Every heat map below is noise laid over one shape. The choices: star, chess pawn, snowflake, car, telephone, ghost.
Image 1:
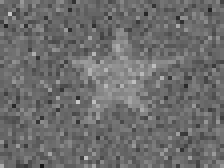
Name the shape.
star
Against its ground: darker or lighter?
lighter
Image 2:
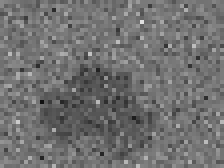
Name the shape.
car
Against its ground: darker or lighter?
darker
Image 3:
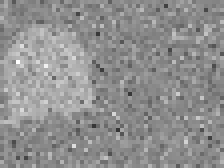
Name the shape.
ghost
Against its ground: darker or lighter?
lighter
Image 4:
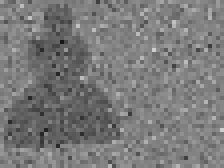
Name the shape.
chess pawn
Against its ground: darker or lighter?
darker
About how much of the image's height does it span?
nearly all
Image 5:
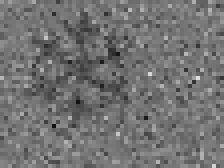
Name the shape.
snowflake
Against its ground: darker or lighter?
darker
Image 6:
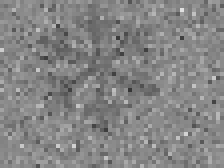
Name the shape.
snowflake
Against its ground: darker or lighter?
darker
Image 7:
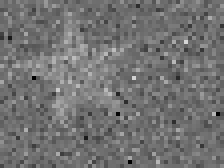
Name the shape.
star
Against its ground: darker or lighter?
lighter
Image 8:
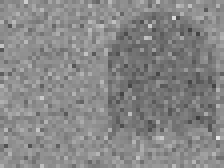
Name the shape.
ghost
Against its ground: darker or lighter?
darker
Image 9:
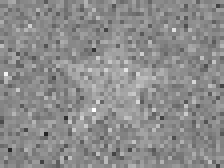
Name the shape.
star
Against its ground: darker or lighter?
lighter
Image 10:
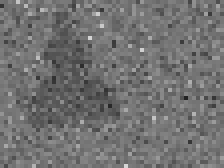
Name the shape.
chess pawn
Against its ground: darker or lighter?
darker
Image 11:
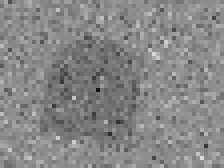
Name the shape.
ghost
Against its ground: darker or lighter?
darker
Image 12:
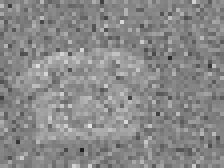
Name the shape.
telephone
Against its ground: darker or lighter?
lighter
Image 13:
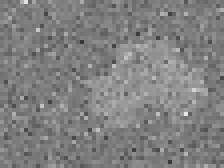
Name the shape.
car
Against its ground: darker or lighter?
lighter
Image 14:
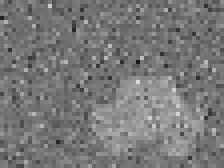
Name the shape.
car
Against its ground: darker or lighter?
lighter
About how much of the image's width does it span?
half
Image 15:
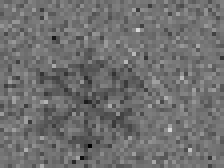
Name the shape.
snowflake
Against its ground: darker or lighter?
darker
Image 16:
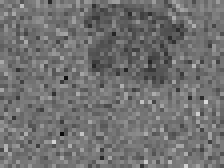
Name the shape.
telephone
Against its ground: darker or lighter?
darker
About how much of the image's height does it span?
half
